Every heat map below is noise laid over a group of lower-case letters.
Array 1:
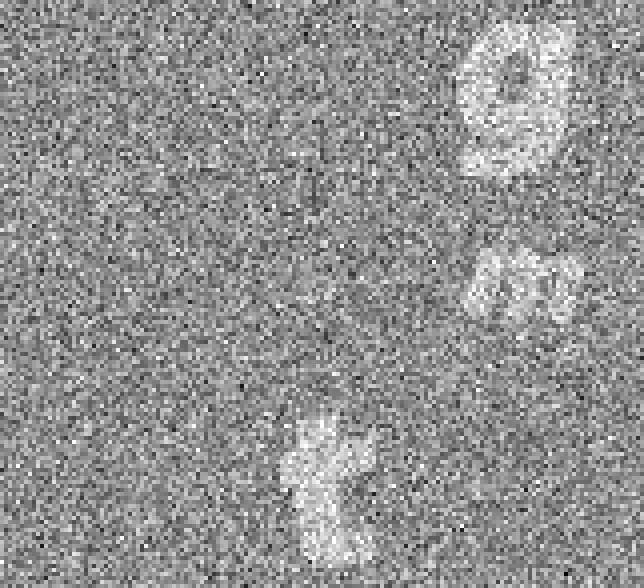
top right: light g; middle right: light m; bottom middle: light t
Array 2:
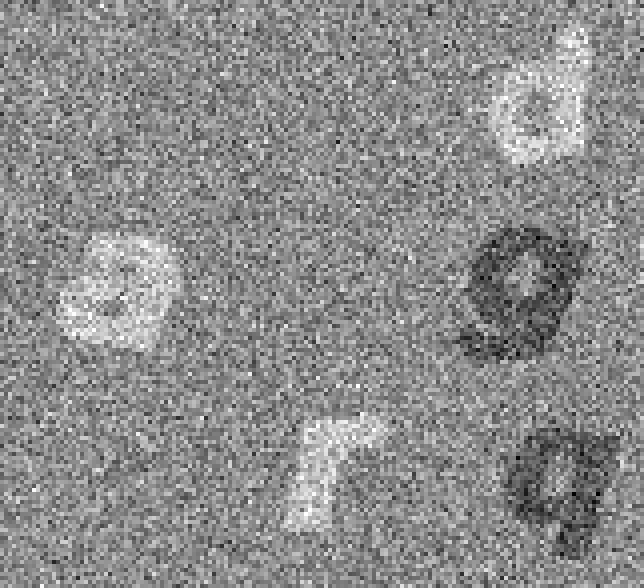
top right: light d; middle left: light a; middle right: dark g; bottom middle: light r; bottom right: dark q
